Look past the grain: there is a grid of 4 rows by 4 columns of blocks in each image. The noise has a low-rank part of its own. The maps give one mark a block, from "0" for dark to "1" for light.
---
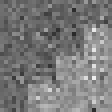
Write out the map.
0 0 0 0
0 0 0 1
0 0 1 1
0 1 1 1
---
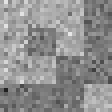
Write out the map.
1 1 1 0
1 0 1 0
1 1 0 0
0 0 0 1
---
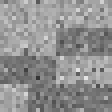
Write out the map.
1 1 1 1
1 1 0 0
0 0 1 1
1 0 0 0
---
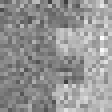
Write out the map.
0 0 0 1
0 0 1 1
0 0 0 1
0 0 1 1
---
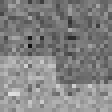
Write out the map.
0 0 0 0
0 0 0 0
1 1 0 0
1 1 1 1
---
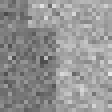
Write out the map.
0 1 1 1
0 0 1 1
0 0 1 1
0 0 1 1
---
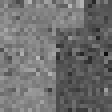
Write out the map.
1 1 1 0
1 1 0 0
1 1 0 0
1 1 0 0
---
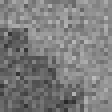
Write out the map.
1 1 1 1
0 1 1 1
0 0 1 1
0 0 0 1
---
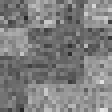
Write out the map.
0 1 0 1
1 0 0 0
0 0 0 1
0 1 1 1
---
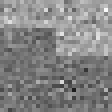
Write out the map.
1 1 1 1
0 0 1 1
0 0 0 0
0 0 0 0
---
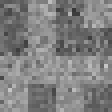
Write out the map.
0 1 0 1
0 1 0 0
1 1 1 1
1 0 1 0
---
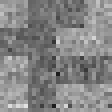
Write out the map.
1 0 0 1
0 0 1 1
1 0 0 0
1 0 1 1
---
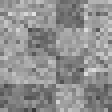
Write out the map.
1 1 0 1
1 0 1 1
1 1 0 1
0 0 1 0
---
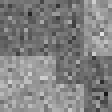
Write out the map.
0 0 0 1
0 0 0 1
1 1 0 0
1 1 1 0
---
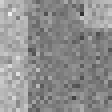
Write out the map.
1 0 0 1
1 0 0 0
1 0 0 0
1 0 0 0
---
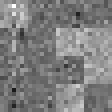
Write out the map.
1 0 0 0
0 0 1 1
0 0 0 1
0 0 1 0
